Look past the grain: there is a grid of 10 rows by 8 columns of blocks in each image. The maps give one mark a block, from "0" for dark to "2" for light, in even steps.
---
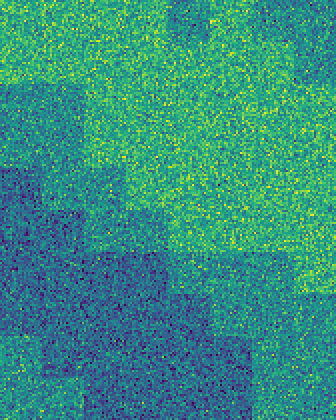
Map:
22221211
22222221
11222222
11222222
01122222
00112222
00001112
00000111
10000011
11000011
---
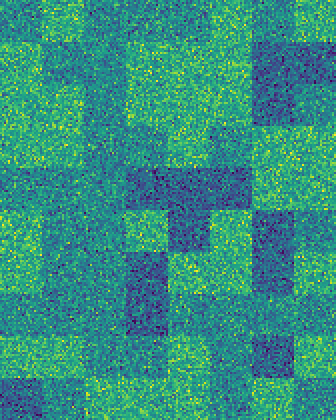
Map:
12111212
21122200
22122201
22112122
11100022
21120201
21102202
11101111
22112102
01222121
